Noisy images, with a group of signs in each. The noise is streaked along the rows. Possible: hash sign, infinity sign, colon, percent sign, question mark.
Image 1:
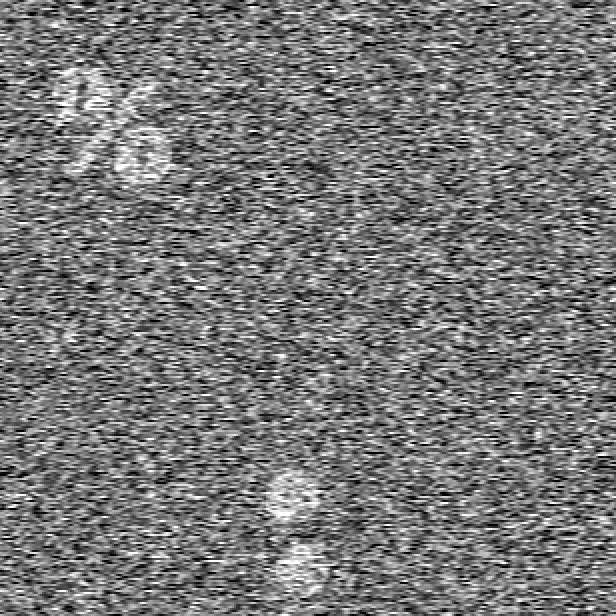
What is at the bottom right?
nothing
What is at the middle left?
nothing
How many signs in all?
2
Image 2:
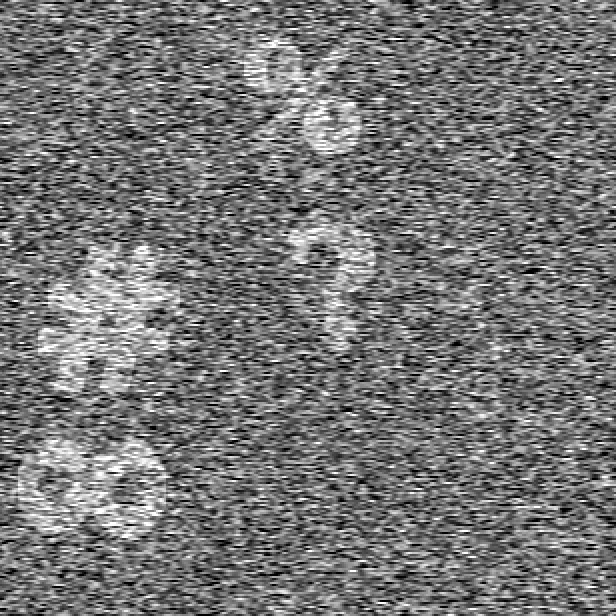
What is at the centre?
question mark
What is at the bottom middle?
nothing
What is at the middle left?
hash sign
